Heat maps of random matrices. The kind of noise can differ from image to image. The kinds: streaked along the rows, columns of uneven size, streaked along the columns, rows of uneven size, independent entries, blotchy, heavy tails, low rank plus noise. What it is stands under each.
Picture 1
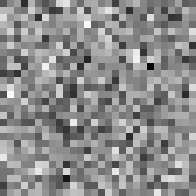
independent entries
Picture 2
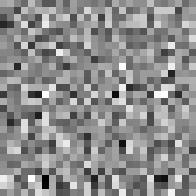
low rank plus noise
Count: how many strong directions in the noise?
two
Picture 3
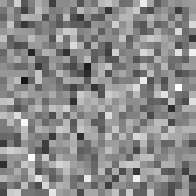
independent entries
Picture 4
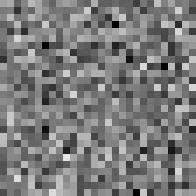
independent entries
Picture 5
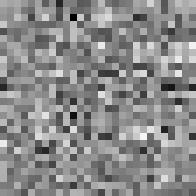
low rank plus noise
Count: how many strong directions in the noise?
three or four
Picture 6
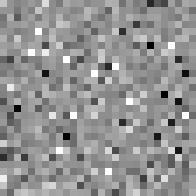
heavy tails
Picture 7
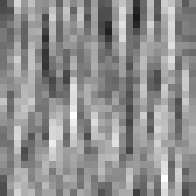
streaked along the columns
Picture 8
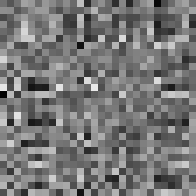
low rank plus noise
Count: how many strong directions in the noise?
two
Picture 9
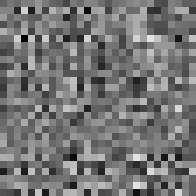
low rank plus noise
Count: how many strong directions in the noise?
two
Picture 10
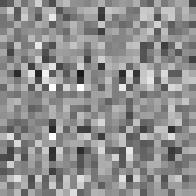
low rank plus noise
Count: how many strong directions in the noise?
two
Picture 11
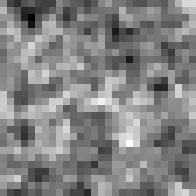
blotchy
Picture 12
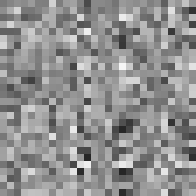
low rank plus noise
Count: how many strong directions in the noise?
two
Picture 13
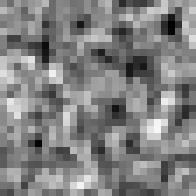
blotchy
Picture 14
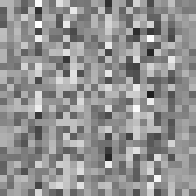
columns of uneven size
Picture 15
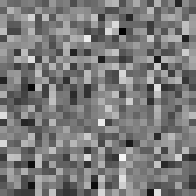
low rank plus noise
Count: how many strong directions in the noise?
two
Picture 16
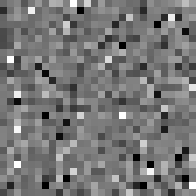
heavy tails
